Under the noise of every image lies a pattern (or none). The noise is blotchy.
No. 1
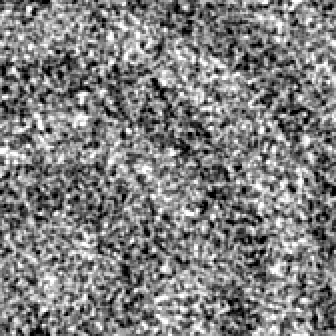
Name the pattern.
rings round one point
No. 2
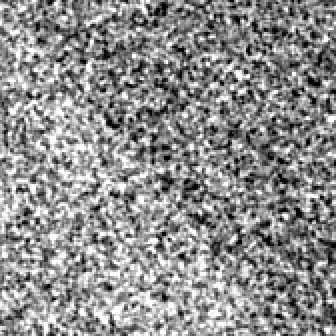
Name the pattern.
a sharp edge
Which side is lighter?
bottom left
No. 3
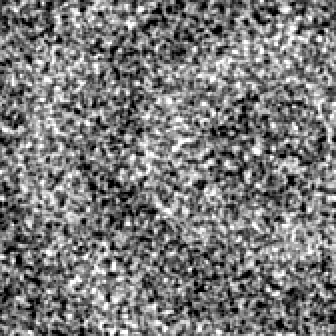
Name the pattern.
rings round one point
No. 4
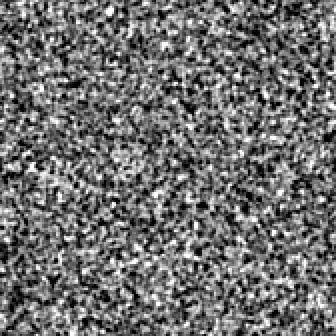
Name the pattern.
only noise
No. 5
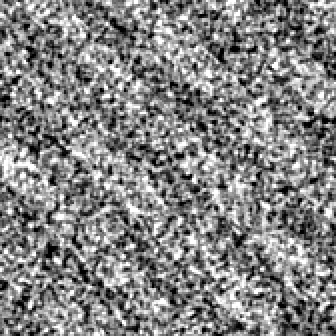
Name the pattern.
diagonal stripes
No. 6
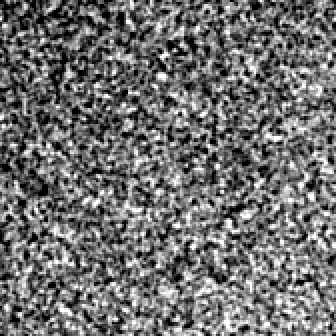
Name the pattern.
a smooth slope
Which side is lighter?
bottom right
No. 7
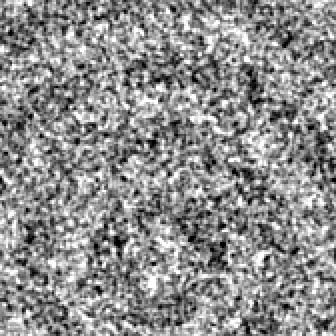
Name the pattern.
rings round one point
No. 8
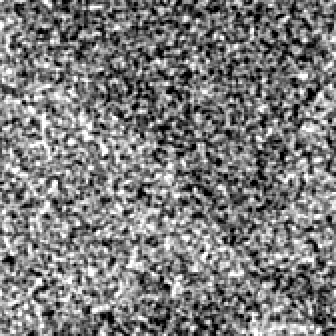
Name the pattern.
spokes from one point
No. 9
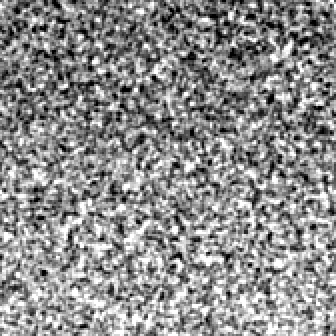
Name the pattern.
a smooth slope
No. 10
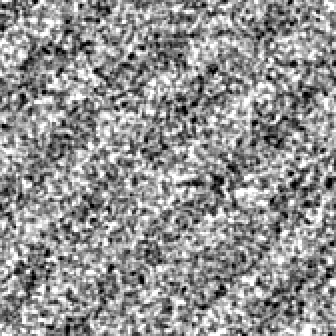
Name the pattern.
diagonal stripes
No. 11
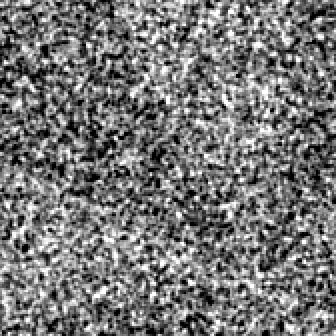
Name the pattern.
spokes from one point
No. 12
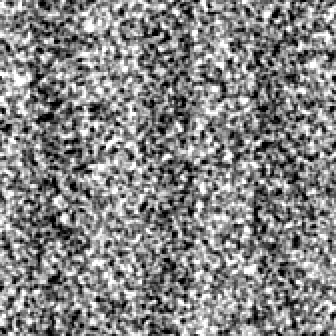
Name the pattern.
vertical stripes
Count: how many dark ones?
3
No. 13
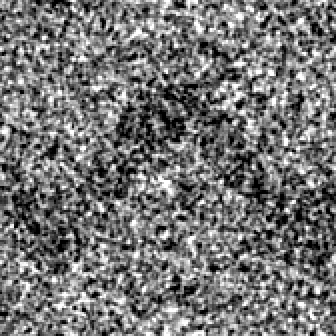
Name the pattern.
a wavy band
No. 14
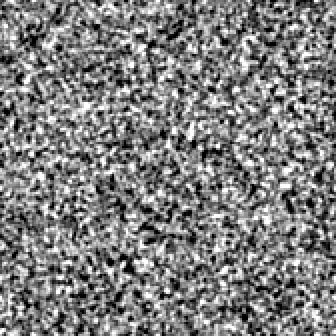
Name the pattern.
only noise
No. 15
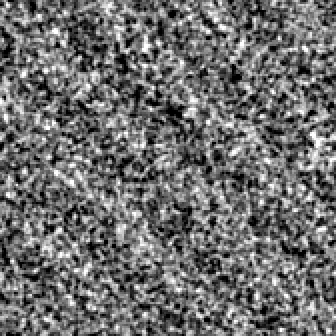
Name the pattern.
diagonal stripes
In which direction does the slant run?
top left to bottom right
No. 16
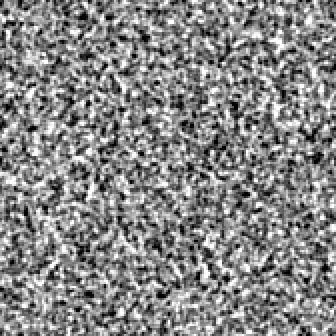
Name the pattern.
only noise
